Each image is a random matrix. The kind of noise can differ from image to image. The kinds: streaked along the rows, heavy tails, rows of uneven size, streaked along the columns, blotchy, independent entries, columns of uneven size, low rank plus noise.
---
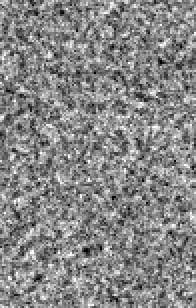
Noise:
blotchy
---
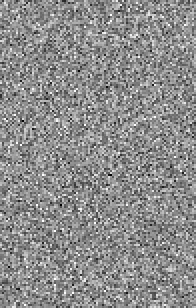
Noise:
independent entries
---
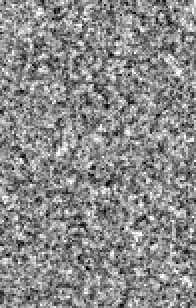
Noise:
blotchy
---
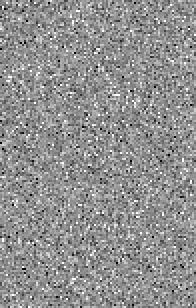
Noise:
heavy tails
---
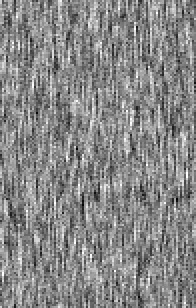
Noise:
streaked along the columns
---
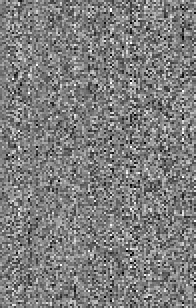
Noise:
columns of uneven size
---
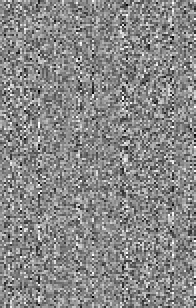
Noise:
columns of uneven size
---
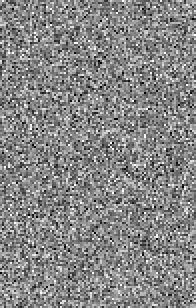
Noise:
independent entries
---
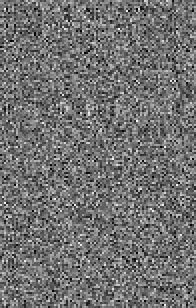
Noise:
low rank plus noise
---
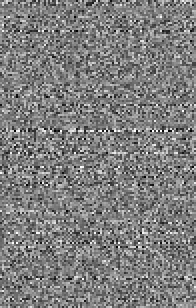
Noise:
rows of uneven size
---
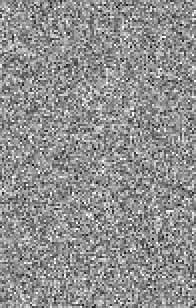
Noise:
independent entries
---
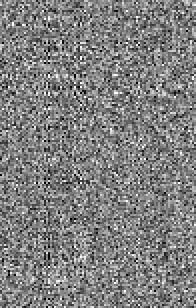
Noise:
low rank plus noise
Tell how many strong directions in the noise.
one
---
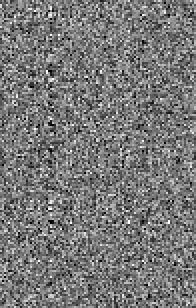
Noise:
low rank plus noise
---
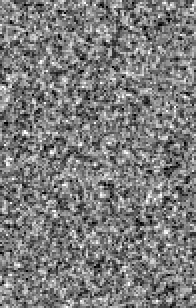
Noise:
blotchy
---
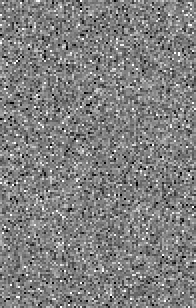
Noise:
heavy tails
